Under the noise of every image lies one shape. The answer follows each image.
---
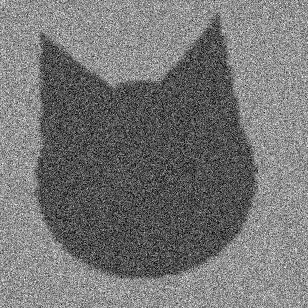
cat's head
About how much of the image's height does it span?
nearly all
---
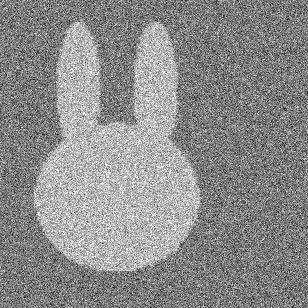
rabbit's head
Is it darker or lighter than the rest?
lighter
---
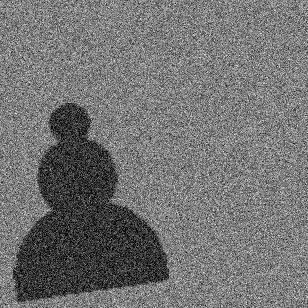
chess pawn
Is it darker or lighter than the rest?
darker
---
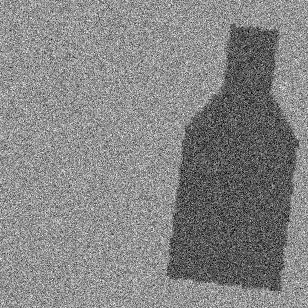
bottle
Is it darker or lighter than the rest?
darker
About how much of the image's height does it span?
nearly all
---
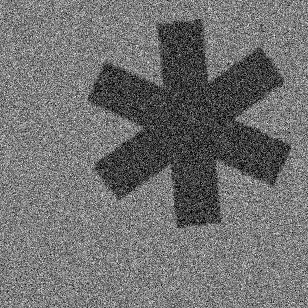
asterisk
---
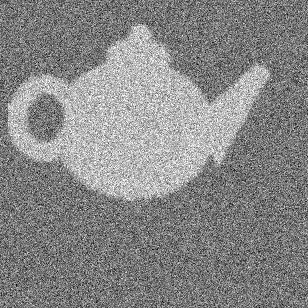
teapot
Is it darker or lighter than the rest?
lighter
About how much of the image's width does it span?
nearly all
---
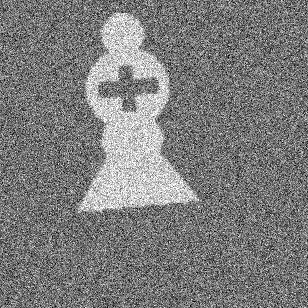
chess bishop
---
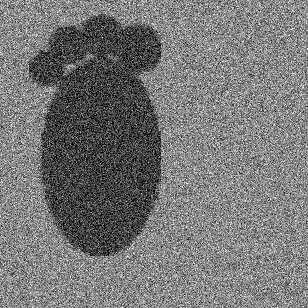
footprint
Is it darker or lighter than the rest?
darker
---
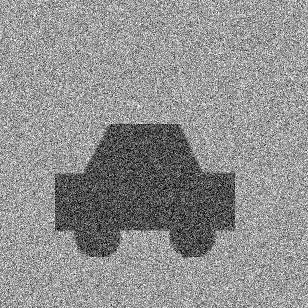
car
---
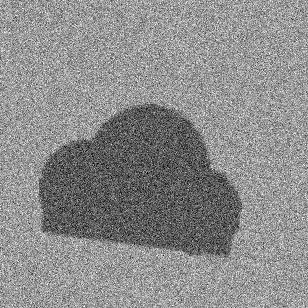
cloud
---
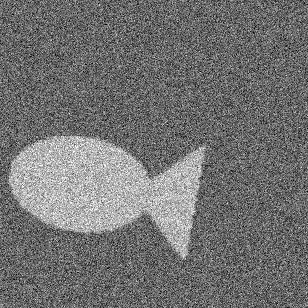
fish
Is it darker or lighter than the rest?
lighter
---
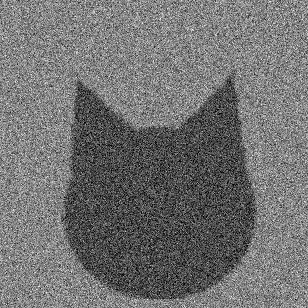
cat's head
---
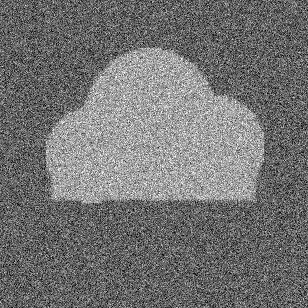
cloud
